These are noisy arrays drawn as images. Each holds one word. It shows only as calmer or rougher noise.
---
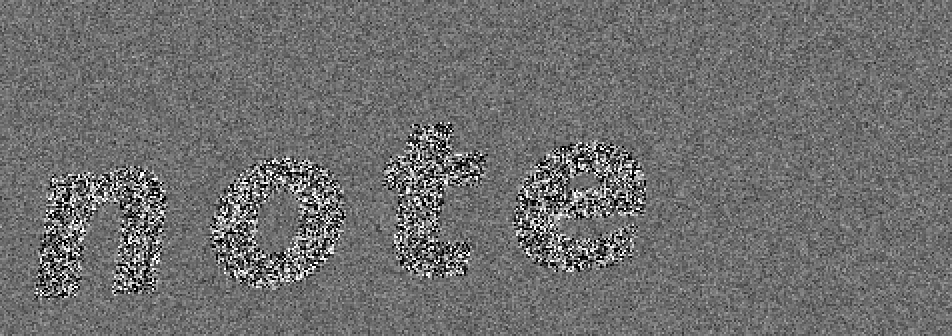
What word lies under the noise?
note
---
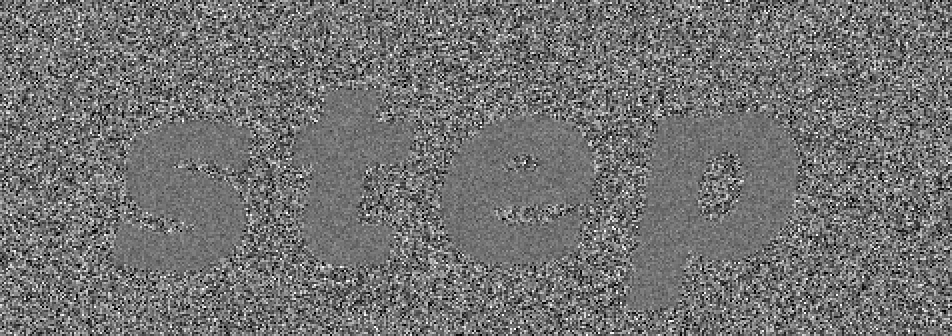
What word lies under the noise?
step
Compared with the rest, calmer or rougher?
calmer
